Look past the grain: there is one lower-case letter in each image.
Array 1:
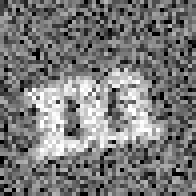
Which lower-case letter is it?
m
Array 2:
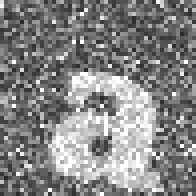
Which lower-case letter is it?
a
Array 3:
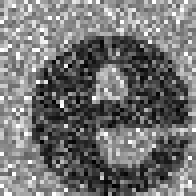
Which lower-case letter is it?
e
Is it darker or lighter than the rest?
darker
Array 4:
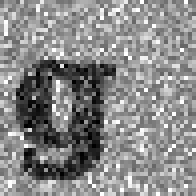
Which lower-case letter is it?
g
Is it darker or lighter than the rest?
darker
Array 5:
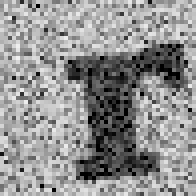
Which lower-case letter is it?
r
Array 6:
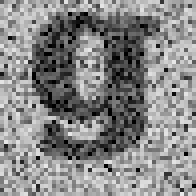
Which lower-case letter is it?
g
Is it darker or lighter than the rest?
darker
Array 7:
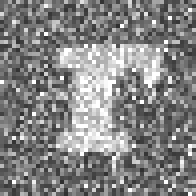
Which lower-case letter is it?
r
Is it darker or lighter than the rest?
lighter
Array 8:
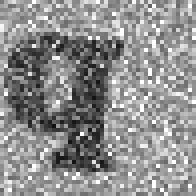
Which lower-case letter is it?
q
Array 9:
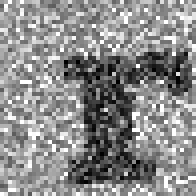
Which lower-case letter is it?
r
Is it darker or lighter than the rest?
darker
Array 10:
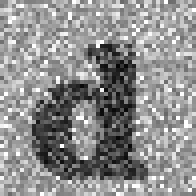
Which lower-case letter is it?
d
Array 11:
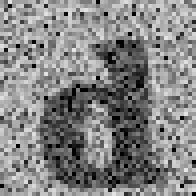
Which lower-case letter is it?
d
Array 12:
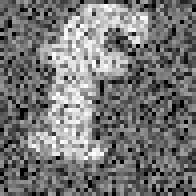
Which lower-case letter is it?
f
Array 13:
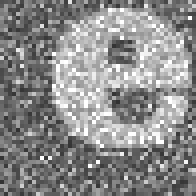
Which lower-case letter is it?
e
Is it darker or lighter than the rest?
lighter
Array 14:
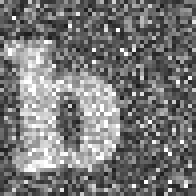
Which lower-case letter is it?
b
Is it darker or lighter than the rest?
lighter
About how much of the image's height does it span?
two thirds
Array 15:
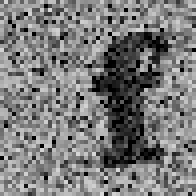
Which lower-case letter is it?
f
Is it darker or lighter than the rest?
darker
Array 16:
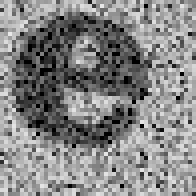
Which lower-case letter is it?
e
